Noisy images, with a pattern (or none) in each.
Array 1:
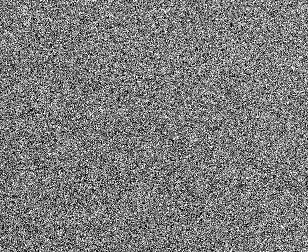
a smooth slope
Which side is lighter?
top right
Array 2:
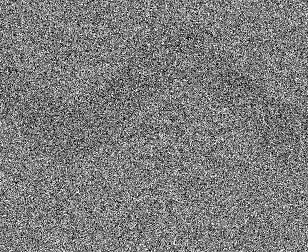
a wavy band
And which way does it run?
left to right
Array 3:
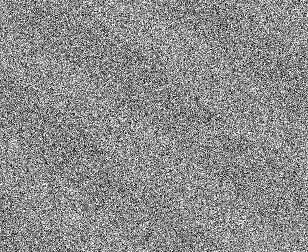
diagonal stripes
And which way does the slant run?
top left to bottom right
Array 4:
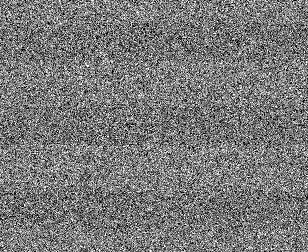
horizontal stripes
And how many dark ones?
3
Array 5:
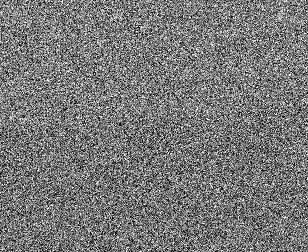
a sharp edge
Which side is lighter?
top
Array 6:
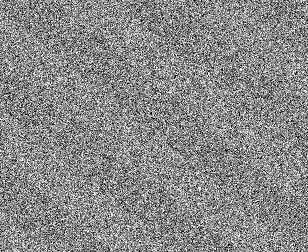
diagonal stripes
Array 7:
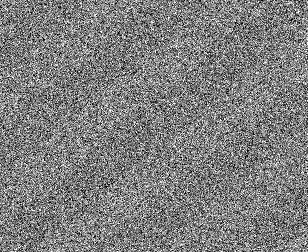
diagonal stripes
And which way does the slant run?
bottom left to top right
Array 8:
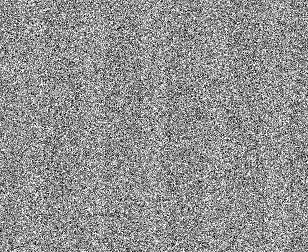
vertical stripes
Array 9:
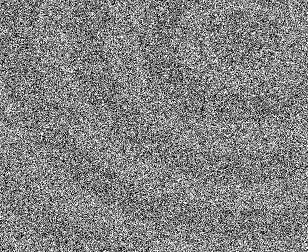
rings round one point
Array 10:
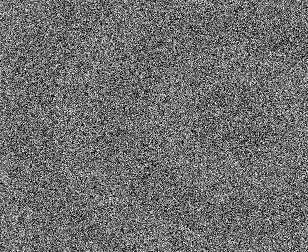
rings round one point
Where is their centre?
middle right
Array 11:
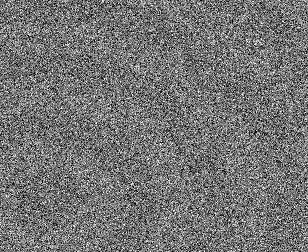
rings round one point
